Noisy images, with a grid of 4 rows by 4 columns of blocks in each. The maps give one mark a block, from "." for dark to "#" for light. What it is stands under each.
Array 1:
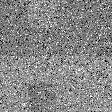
. # . .
. . . .
# # # #
# . # #
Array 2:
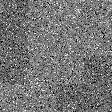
. # # #
. # # #
. # # .
# # . .
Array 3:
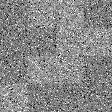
. # # .
. . # #
. # # .
# . . .
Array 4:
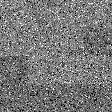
# # # #
# # # .
. # # #
. . . .
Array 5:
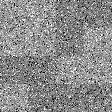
# # . .
# # . #
. . # #
# . . .
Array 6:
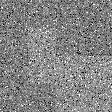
. . . .
. # . .
. # # #
. . # #
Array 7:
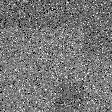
. . . .
# # # .
# # # #
# # . #
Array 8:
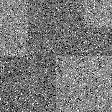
# . . #
# . . .
. . # #
. . # #
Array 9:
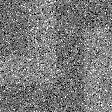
. # . .
. # . #
# # . #
. . . #
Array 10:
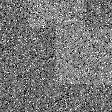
. # # .
. . # #
. . # #
. . . .
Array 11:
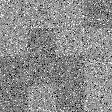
# # # .
# . # #
. . . #
. # . #
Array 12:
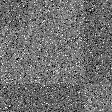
. # # .
# # # .
# # # .
. . . #
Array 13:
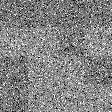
. . . .
# # . #
. # # .
. # # #
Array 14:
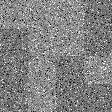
# # # .
. # # .
. # . #
. # . .
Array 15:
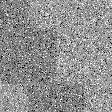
. # # #
. . # #
. . # #
# . . #
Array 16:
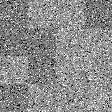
. # # .
. . # #
# . # #
. # # #
